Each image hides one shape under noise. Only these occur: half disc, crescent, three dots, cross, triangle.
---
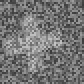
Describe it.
light cross
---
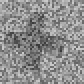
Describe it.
dark cross
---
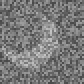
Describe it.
light crescent
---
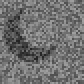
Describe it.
dark crescent
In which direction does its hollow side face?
up and right
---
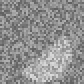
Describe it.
light half disc
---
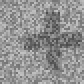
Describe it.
dark cross
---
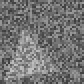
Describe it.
light triangle
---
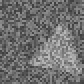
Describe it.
light triangle
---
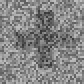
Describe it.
dark cross
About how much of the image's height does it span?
two thirds
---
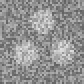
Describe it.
light three dots
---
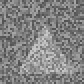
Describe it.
light triangle
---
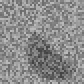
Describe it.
dark half disc
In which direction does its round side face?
down and left
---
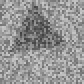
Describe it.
dark triangle
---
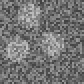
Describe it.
light three dots
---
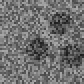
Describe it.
dark three dots
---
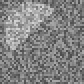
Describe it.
light half disc
